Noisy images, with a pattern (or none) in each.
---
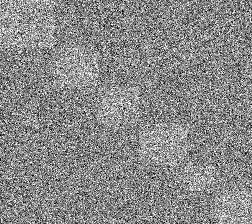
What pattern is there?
blocks along the diagonal
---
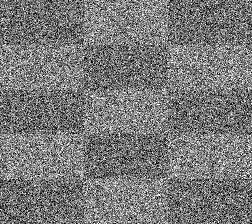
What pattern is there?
a checkerboard
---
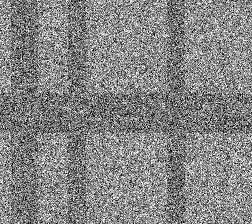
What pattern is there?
bands of rows crossing bands of columns
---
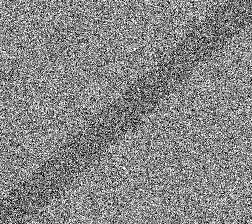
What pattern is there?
a diagonal band
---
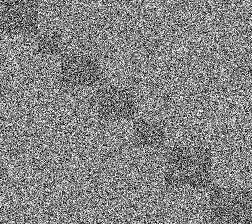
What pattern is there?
blocks along the diagonal
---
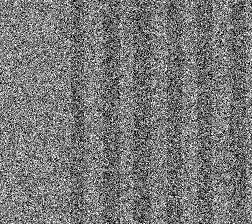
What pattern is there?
bands of columns
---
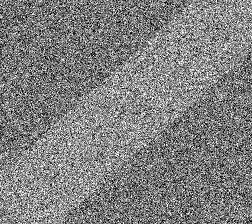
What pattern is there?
a diagonal band
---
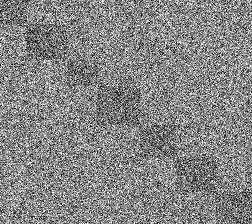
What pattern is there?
blocks along the diagonal
